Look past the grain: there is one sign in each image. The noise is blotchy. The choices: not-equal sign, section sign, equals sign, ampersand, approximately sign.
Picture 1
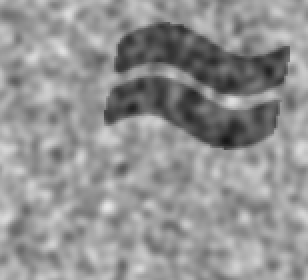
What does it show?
dark approximately sign
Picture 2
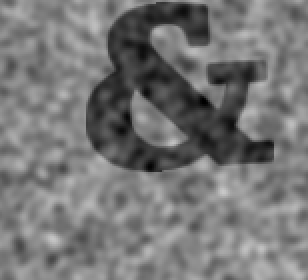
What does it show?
dark ampersand
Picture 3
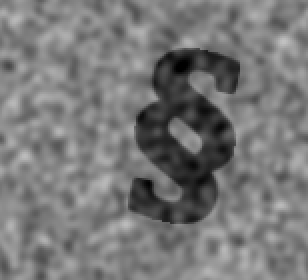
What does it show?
dark section sign
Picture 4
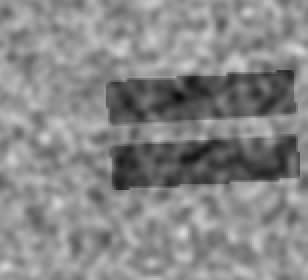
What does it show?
dark equals sign
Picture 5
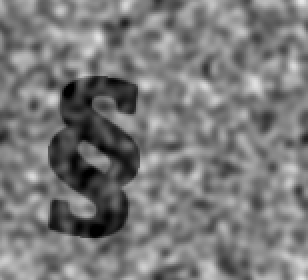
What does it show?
dark section sign
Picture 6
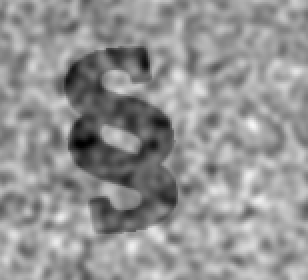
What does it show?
dark section sign
